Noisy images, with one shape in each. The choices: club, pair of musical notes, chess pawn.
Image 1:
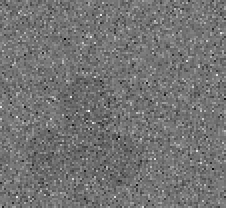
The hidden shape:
club
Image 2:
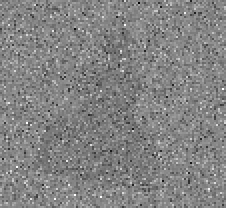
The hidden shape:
chess pawn
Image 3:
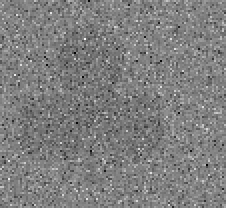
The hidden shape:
club
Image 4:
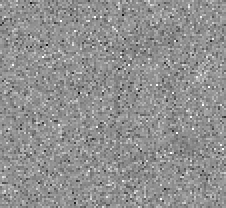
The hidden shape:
pair of musical notes
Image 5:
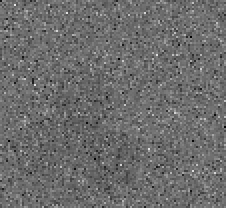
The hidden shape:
club
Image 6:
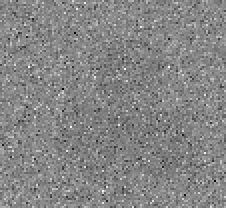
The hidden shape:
club
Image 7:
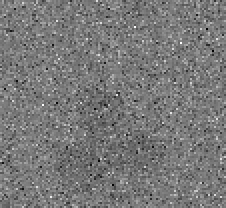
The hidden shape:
club
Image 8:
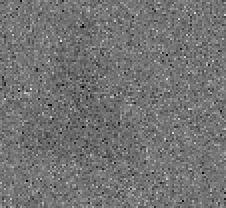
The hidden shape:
chess pawn
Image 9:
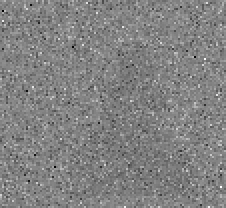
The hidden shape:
chess pawn
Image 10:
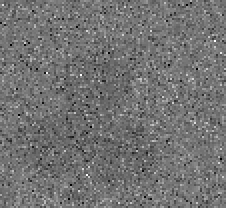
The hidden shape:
club
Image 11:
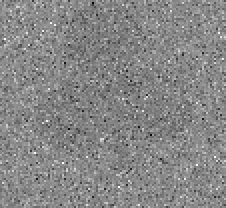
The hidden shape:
club
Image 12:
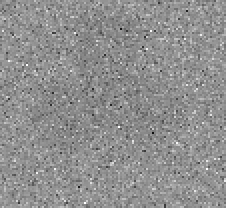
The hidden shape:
club
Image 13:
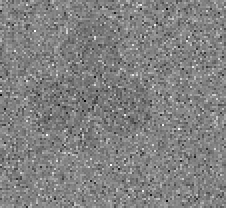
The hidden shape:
club
